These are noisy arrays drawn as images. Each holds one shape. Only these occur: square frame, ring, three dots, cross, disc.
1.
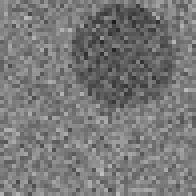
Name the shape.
disc
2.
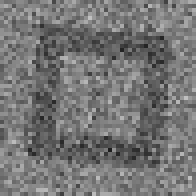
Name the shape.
square frame
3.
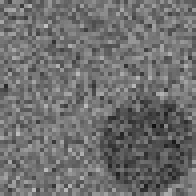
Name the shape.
disc
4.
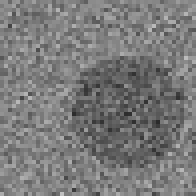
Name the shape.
disc
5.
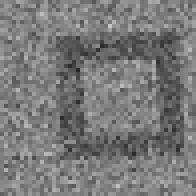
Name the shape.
square frame
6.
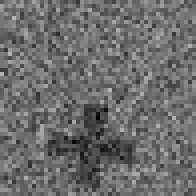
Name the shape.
cross
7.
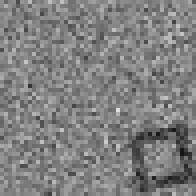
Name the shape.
square frame
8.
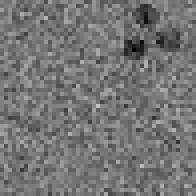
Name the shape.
three dots
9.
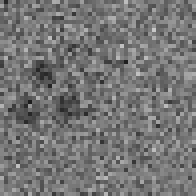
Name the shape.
three dots
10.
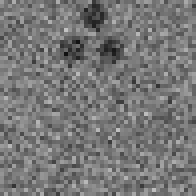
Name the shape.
three dots
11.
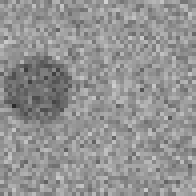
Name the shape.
disc
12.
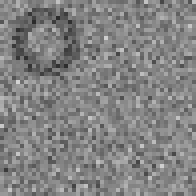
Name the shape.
ring
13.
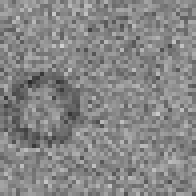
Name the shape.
ring
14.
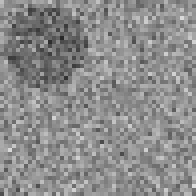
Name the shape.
disc
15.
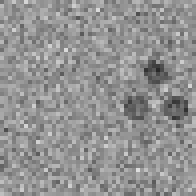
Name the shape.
three dots
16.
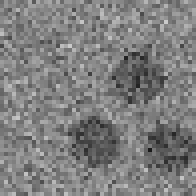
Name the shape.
three dots
